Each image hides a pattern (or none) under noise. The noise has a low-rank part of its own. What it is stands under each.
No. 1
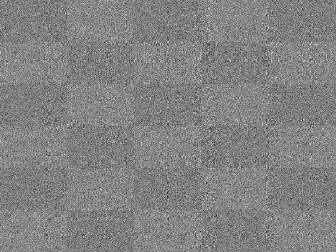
a checkerboard
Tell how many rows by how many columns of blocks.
6 by 5
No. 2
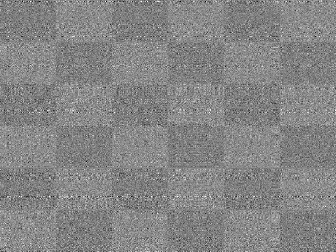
a checkerboard
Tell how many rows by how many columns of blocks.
6 by 6
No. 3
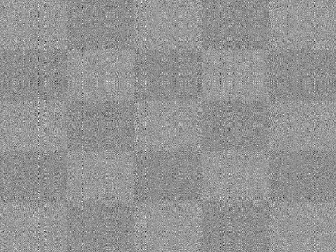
a checkerboard
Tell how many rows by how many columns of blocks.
5 by 5
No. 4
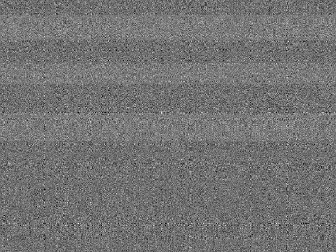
bands of rows
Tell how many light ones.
3
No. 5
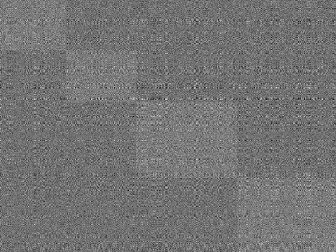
blocks along the diagonal
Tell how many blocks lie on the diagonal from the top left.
4
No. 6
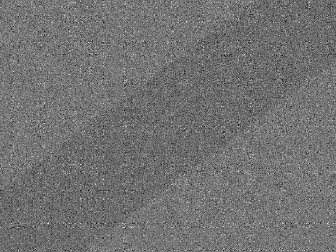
a diagonal band
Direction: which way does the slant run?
bottom left to top right
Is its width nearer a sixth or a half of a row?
a half
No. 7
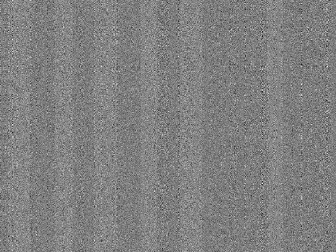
bands of columns
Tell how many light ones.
6
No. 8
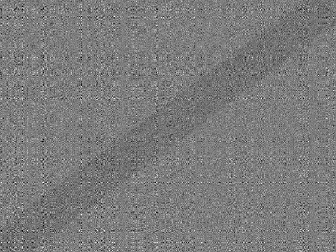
a diagonal band
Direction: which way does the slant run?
bottom left to top right
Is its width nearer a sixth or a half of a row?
a sixth
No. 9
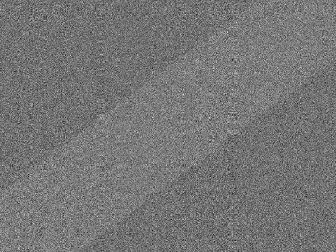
a diagonal band
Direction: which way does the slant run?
bottom left to top right
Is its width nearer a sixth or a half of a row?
a half
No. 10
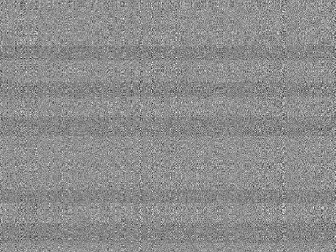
bands of rows
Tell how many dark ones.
5
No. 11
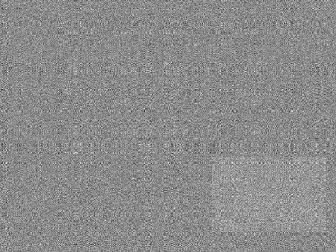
one block
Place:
bottom right
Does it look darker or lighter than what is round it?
lighter
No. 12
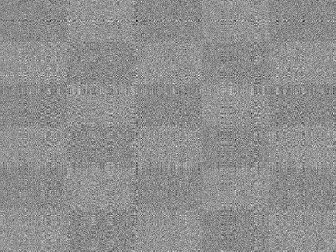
a checkerboard
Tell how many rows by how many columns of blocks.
6 by 5
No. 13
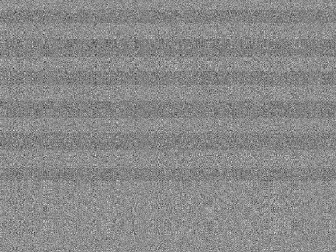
bands of rows
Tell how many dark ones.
6
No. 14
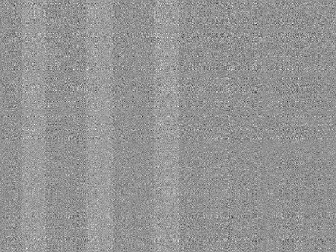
bands of columns
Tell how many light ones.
3
